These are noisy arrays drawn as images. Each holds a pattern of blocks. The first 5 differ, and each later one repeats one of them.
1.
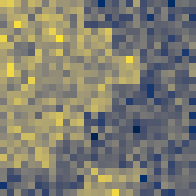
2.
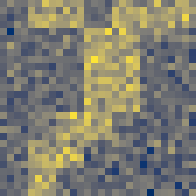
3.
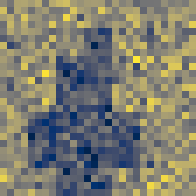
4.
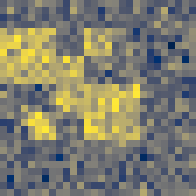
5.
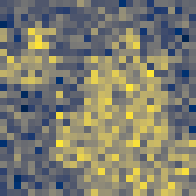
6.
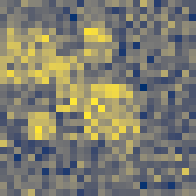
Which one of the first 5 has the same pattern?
4
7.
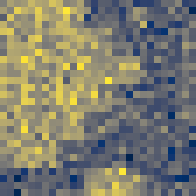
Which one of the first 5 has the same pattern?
1
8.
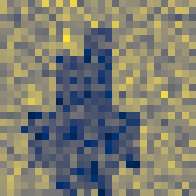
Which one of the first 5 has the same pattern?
3
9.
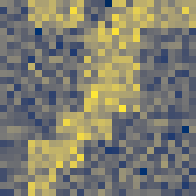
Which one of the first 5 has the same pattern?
2
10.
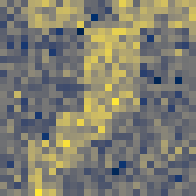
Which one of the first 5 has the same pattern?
2
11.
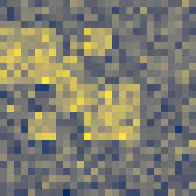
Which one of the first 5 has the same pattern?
4
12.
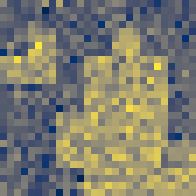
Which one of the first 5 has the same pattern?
5
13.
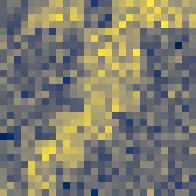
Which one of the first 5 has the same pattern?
2
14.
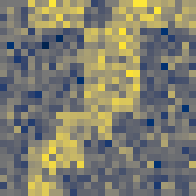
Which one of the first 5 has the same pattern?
2
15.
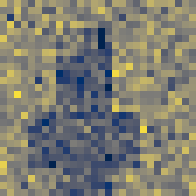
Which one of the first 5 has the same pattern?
3
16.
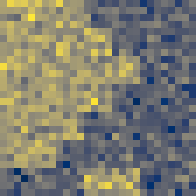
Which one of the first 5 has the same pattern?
1
